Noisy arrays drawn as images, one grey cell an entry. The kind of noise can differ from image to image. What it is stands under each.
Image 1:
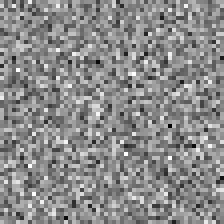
independent entries
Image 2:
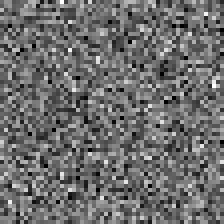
independent entries
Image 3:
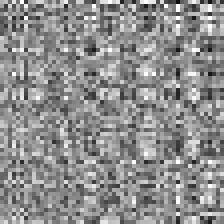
low rank plus noise
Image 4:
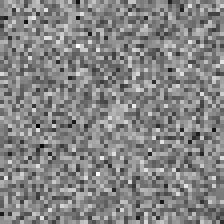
independent entries
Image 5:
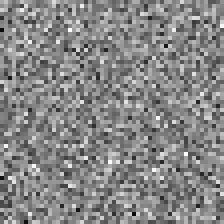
independent entries
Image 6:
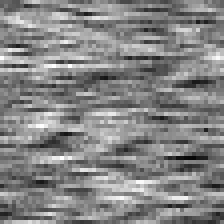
streaked along the rows
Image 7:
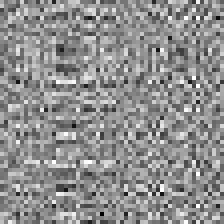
low rank plus noise
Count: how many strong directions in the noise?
two
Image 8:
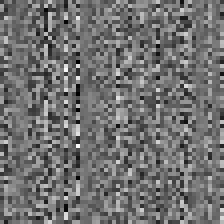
columns of uneven size
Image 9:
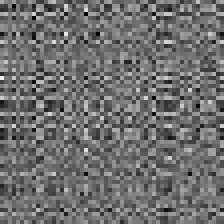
low rank plus noise
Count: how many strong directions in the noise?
one
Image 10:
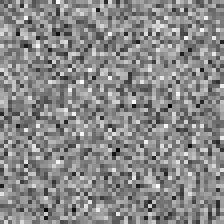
independent entries
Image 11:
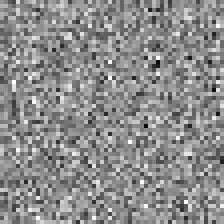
low rank plus noise
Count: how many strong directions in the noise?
five to eight
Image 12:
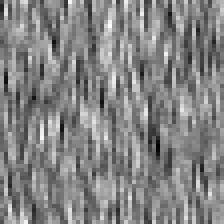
streaked along the columns
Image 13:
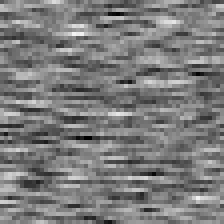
streaked along the rows
